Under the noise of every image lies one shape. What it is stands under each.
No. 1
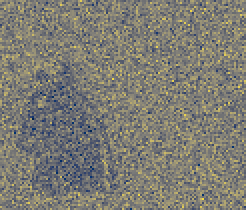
chess knight
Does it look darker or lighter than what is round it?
darker
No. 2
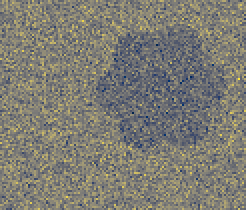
flower
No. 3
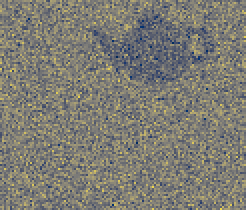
teapot
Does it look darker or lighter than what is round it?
darker
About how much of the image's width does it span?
half
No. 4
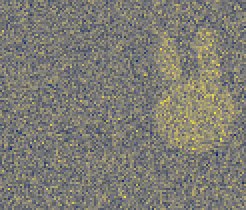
rabbit's head
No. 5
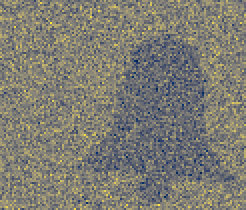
bell
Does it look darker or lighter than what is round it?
darker
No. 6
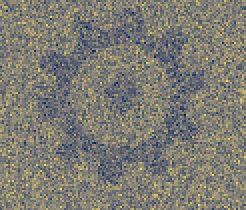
gear
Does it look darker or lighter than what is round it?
darker
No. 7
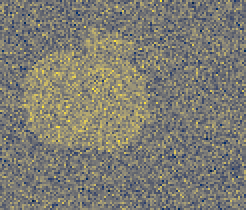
apple
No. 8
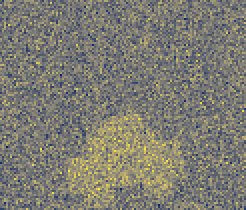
car
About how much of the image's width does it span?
half
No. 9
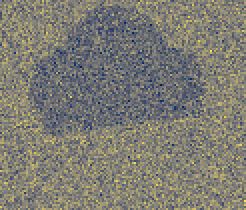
cloud
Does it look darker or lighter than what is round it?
darker
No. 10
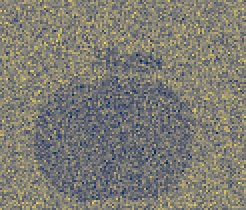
apple
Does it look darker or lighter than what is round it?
darker
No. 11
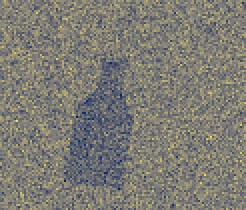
bottle
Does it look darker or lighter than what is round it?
darker
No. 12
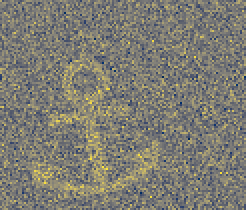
anchor
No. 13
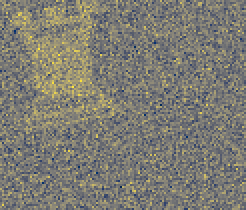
chess rook
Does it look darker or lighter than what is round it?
lighter
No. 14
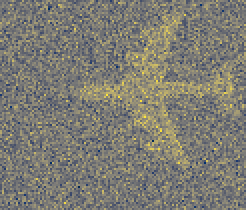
airplane
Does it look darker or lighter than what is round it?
lighter
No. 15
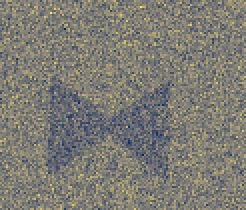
bow tie
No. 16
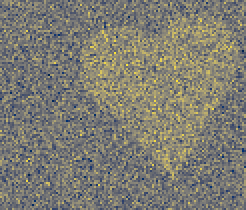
heart
